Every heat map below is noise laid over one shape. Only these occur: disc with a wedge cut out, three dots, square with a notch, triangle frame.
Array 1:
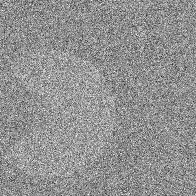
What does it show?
light disc with a wedge cut out
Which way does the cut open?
left
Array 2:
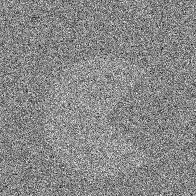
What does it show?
light disc with a wedge cut out
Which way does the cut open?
right
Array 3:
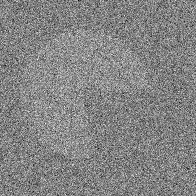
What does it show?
light disc with a wedge cut out
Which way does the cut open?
down and right
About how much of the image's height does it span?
two thirds
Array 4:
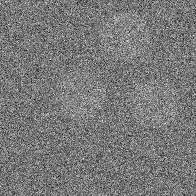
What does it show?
light three dots
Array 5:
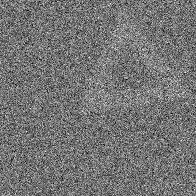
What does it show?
light triangle frame
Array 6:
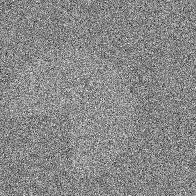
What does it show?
light disc with a wedge cut out
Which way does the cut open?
down and left
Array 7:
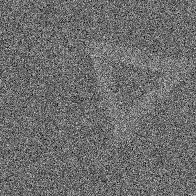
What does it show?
light triangle frame
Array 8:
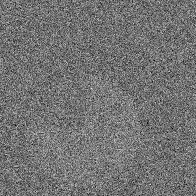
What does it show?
light disc with a wedge cut out
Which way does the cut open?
up and left
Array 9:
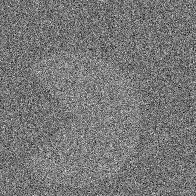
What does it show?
light disc with a wedge cut out
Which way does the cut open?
left
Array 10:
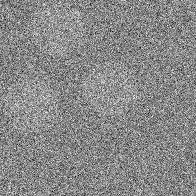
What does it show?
light three dots
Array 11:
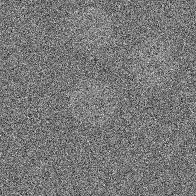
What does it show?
light three dots
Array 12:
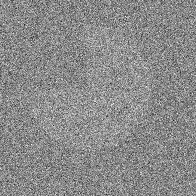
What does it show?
light disc with a wedge cut out
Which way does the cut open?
up and left
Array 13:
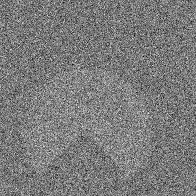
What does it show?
light disc with a wedge cut out
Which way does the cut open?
down
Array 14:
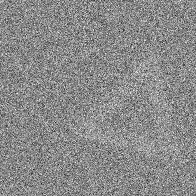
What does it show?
light triangle frame
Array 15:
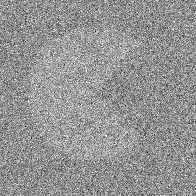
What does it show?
light disc with a wedge cut out
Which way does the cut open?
right
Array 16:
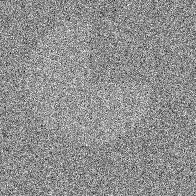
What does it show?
light disc with a wedge cut out
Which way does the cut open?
up and right
